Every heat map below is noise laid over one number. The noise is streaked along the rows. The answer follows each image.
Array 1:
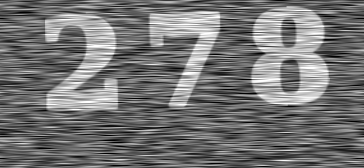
278
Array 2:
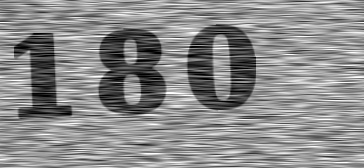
180
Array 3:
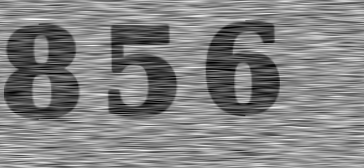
856
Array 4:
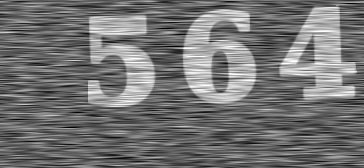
564
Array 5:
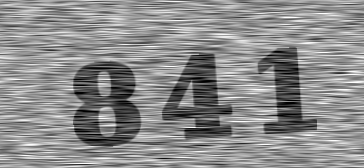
841
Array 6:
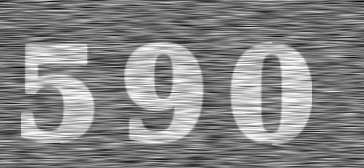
590
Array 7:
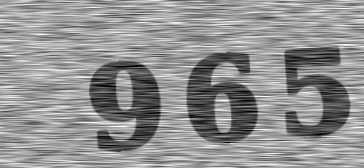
965
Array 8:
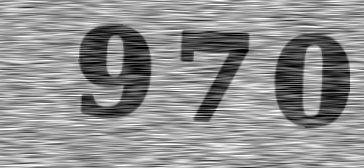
970
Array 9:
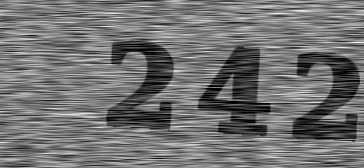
242
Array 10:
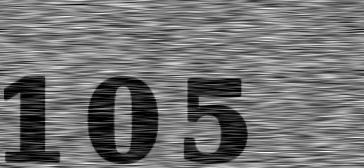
105
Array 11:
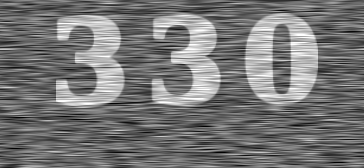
330
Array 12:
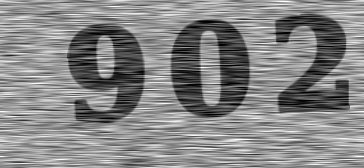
902
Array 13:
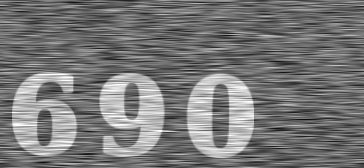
690
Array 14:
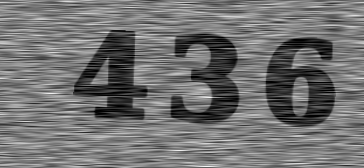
436
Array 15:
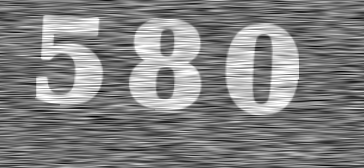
580
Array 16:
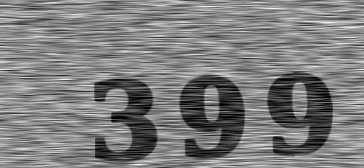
399
